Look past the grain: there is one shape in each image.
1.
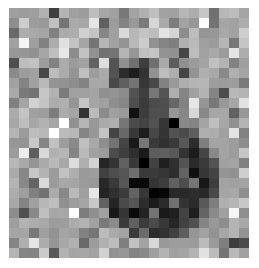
pear
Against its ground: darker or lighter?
darker
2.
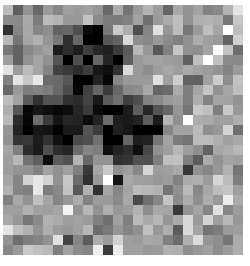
club
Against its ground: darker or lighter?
darker
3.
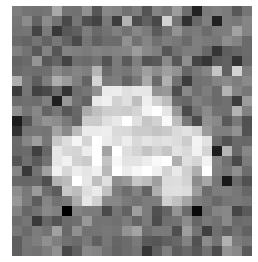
car
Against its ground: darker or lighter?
lighter
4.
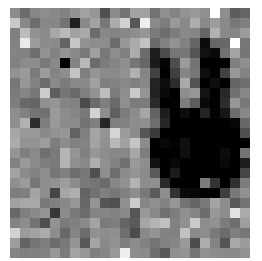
rabbit's head
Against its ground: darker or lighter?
darker
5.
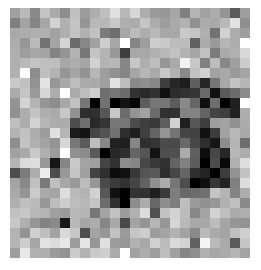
telephone
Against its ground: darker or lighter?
darker
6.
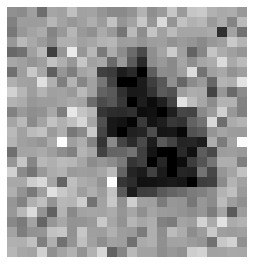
chess knight
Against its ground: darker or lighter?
darker
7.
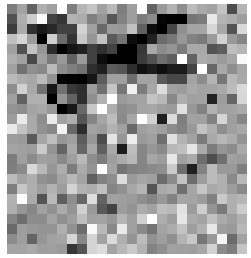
pair of scissors
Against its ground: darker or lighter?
darker
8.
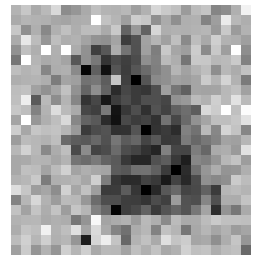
chess knight
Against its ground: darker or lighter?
darker
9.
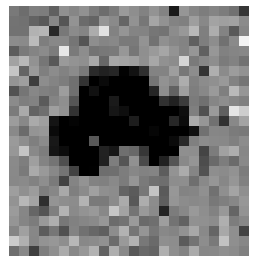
car
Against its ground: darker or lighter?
darker
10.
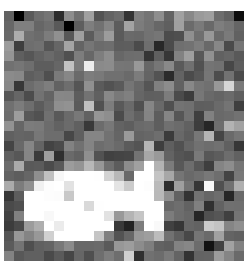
fish
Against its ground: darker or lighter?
lighter
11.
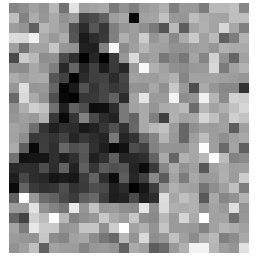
chess pawn
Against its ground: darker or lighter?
darker
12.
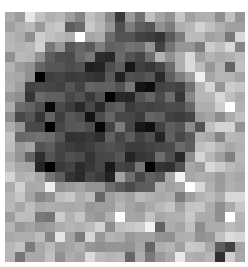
apple
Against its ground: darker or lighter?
darker
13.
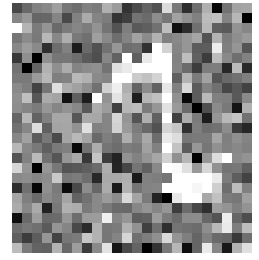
musical note
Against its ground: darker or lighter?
lighter
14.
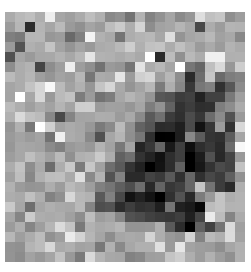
chess knight
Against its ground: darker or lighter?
darker
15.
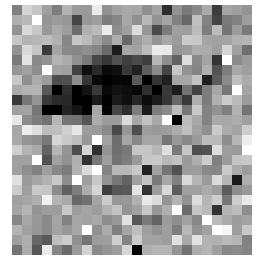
umbrella
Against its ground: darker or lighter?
darker
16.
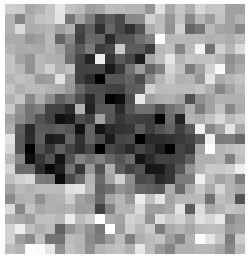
club
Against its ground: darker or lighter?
darker
